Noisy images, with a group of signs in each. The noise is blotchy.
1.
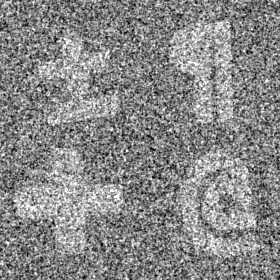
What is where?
top left: plus-minus sign; top right: pilcrow; bottom left: plus sign; bottom right: at sign
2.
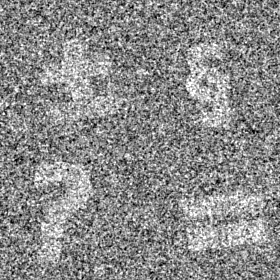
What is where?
top left: plus-minus sign; top right: section sign; bottom left: question mark; bottom right: equals sign
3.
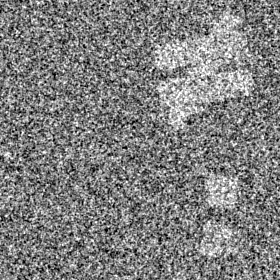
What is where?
top right: not-equal sign; bottom right: colon
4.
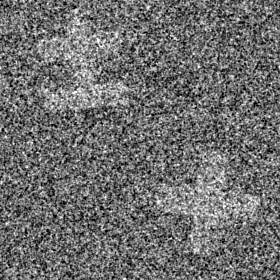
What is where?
top left: plus-minus sign; bottom right: plus sign
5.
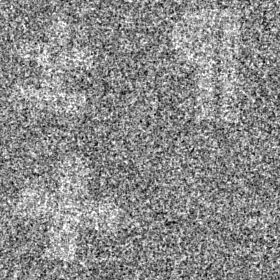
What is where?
top left: plus-minus sign; top right: pilcrow; bottom left: plus sign
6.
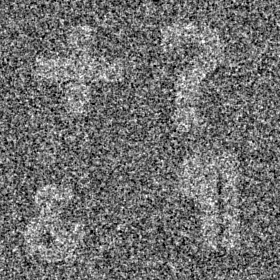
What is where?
top left: plus sign; top right: question mark; bottom left: ampersand; bottom right: pilcrow
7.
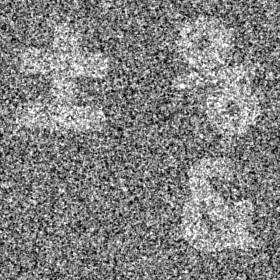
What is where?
top left: plus-minus sign; top right: percent sign; bottom right: ampersand
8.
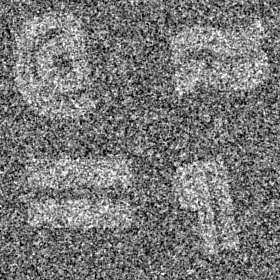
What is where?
top left: at sign; top right: approximately sign; bottom left: equals sign; bottom right: pilcrow
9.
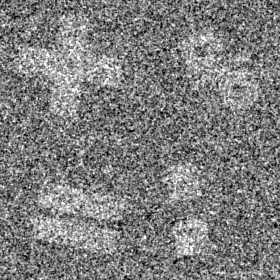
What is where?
top left: plus sign; top right: percent sign; bottom left: equals sign; bottom right: colon
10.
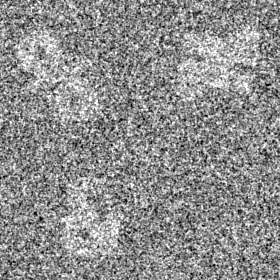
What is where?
top left: percent sign; top right: not-equal sign; bottom left: ampersand
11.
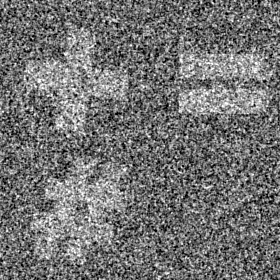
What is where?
top left: plus sign; top right: equals sign; bottom left: hash sign
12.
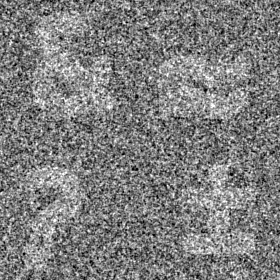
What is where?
top left: ampersand; top right: approximately sign; bottom left: question mark; bottom right: plus-minus sign
